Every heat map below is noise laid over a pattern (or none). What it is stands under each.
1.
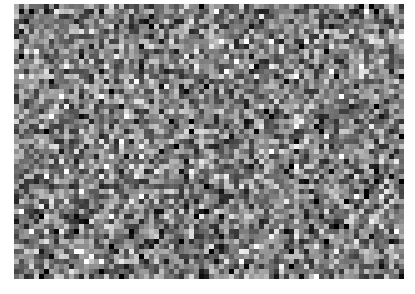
only noise
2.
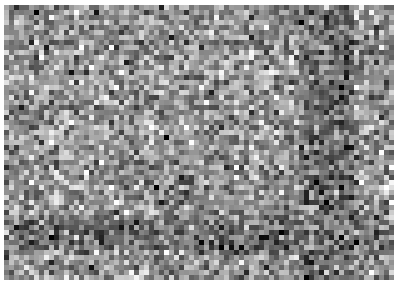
bands of rows crossing bands of columns
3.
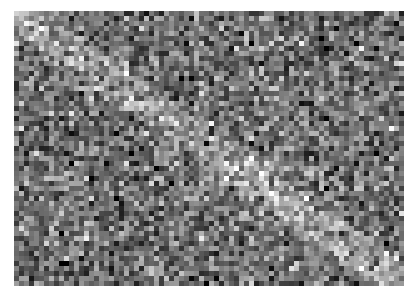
a diagonal band
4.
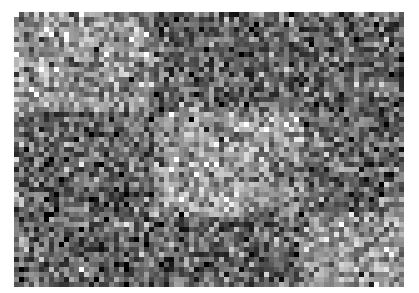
blocks along the diagonal
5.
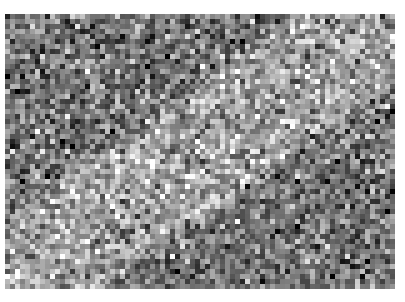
a diagonal band
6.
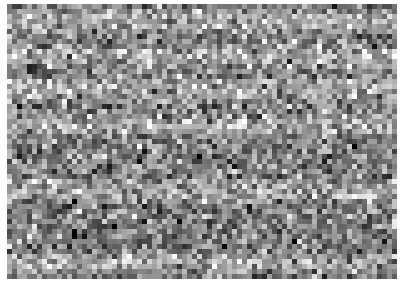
bands of rows
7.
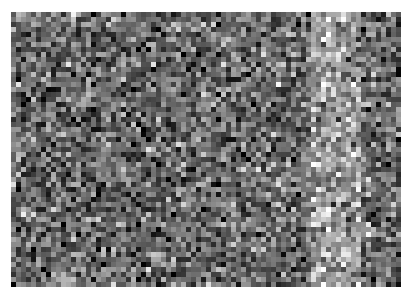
one band of columns
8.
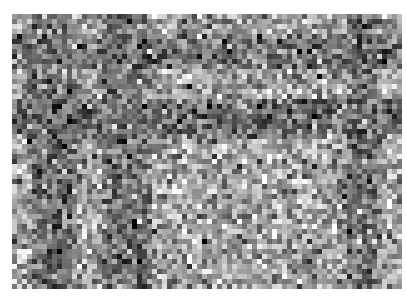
bands of rows crossing bands of columns
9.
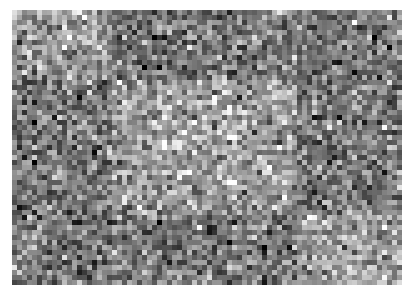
blocks along the diagonal
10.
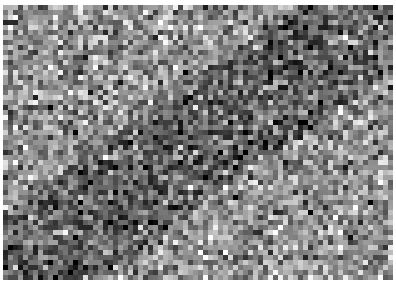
a diagonal band
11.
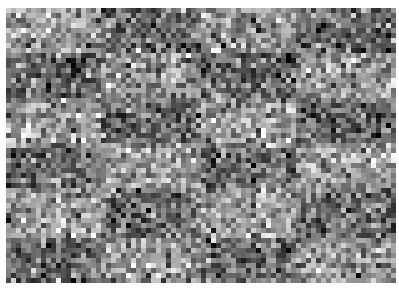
a checkerboard
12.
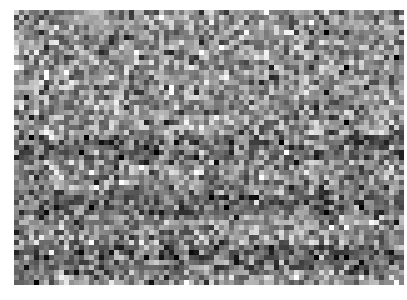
bands of rows
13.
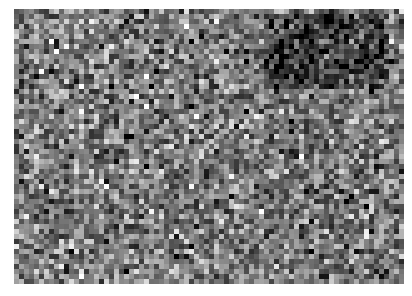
one block
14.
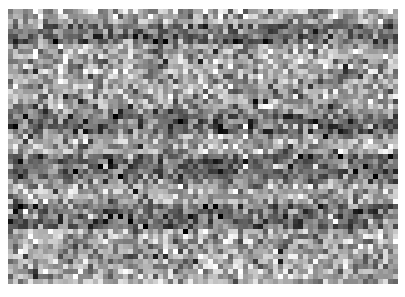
bands of rows
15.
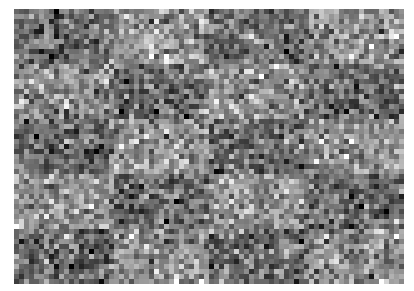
a checkerboard
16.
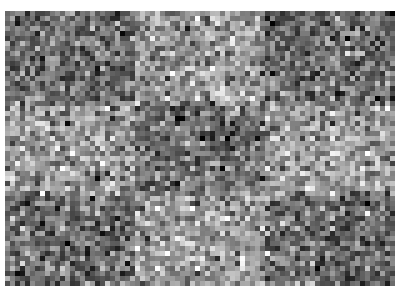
a checkerboard
